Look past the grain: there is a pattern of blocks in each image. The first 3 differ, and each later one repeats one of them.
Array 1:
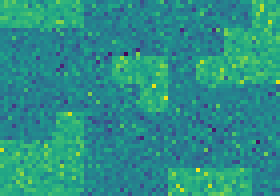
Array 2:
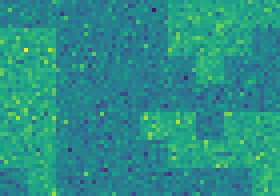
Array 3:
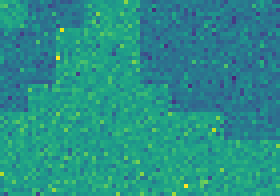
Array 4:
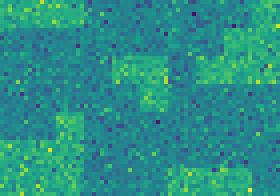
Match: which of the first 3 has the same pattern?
1
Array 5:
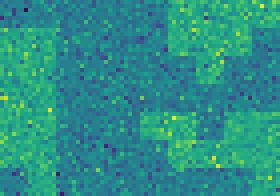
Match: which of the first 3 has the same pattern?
2
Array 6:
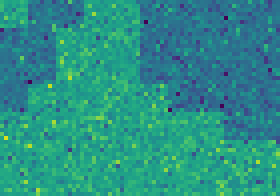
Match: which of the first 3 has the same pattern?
3
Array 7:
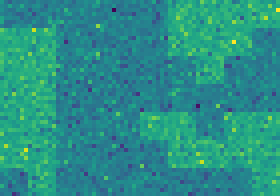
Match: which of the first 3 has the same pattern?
2
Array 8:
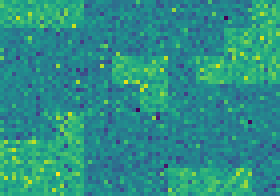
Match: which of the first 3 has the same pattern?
1
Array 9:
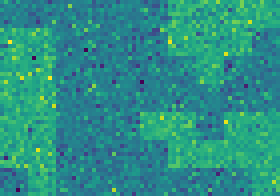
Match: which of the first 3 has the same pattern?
2
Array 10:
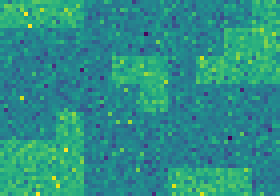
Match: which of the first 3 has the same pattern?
1
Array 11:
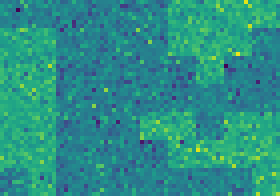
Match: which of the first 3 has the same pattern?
2
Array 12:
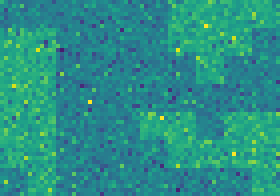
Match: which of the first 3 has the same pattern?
2
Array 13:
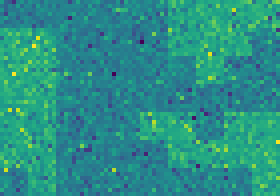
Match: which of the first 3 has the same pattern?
2
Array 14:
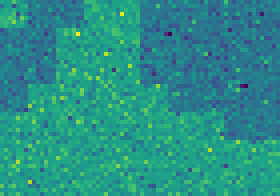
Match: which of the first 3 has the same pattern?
3
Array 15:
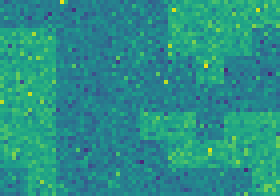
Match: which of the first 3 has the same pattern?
2
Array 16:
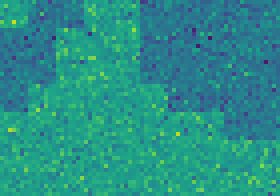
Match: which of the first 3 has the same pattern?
3
